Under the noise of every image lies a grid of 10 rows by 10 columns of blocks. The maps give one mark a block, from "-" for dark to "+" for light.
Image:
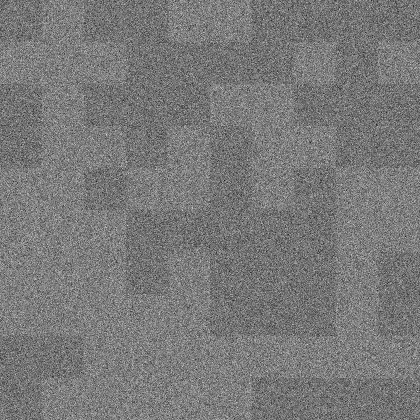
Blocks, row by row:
- + - - + + - - - -
+ + + - - - - + - +
- + - - - + + - - -
- + + - + - + + - -
+ + - + + - + - + +
+ + + - - - - - + +
+ + + - + - - - + -
+ + + + + - - - + -
- - + + + + + + + +
- + + + + + - - - -
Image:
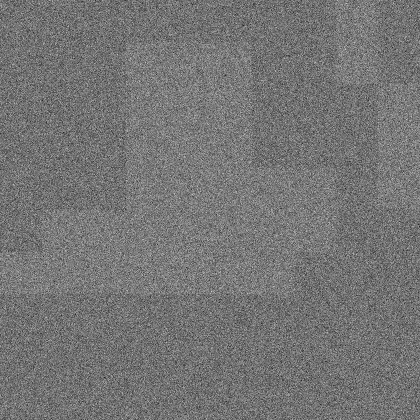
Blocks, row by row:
- - - - - - - - + -
- - - + + + - - + -
- - - + + + - - - +
- - - + + + - - - +
- - - + + + + + - +
- + + + + + + + - -
+ + + + + + + - - -
- - - - - - - - - -
- - - - - - - - - -
- - - - - - - - - -
